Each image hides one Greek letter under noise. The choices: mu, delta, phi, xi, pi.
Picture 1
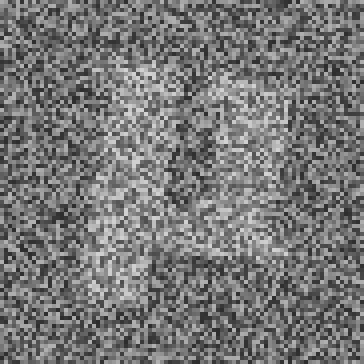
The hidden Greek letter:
mu
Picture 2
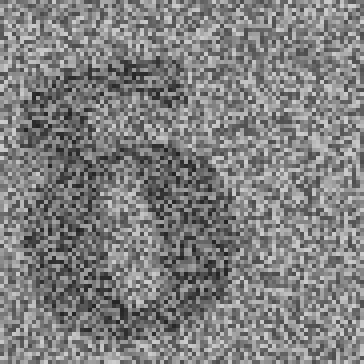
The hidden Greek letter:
delta
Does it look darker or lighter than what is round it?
darker
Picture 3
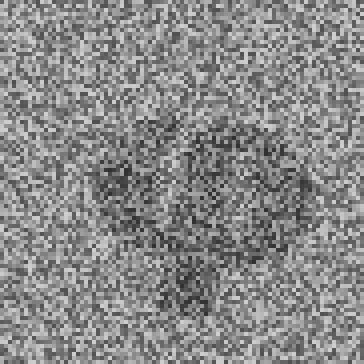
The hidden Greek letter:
phi
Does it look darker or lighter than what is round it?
darker
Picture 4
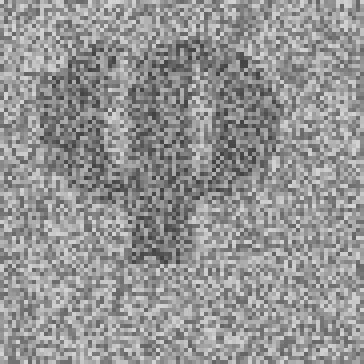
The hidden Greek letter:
phi
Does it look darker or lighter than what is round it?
darker
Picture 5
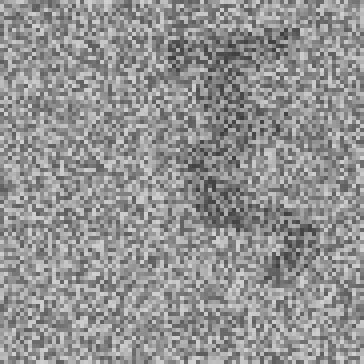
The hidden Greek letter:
xi
